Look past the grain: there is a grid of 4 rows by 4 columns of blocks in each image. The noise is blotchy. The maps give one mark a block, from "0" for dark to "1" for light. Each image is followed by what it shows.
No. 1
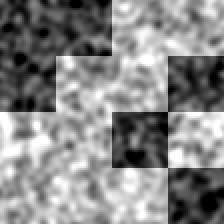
0011
0110
1101
1110
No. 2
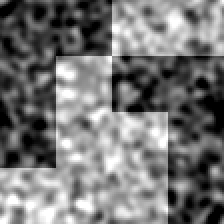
0011
0100
0110
1110
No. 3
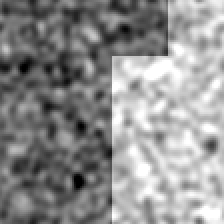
0001
0011
0011
0011
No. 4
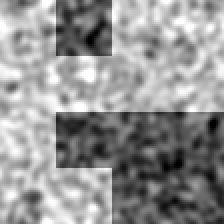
1011
1111
1000
1100
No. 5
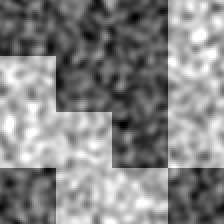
0001
1001
1101
0110
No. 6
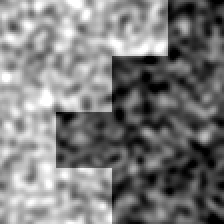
1110
1100
1000
1100
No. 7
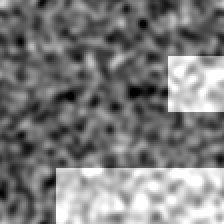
0000
0001
0000
0111
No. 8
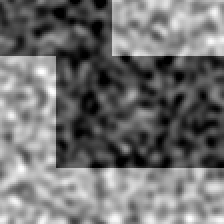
0011
1000
1000
1111
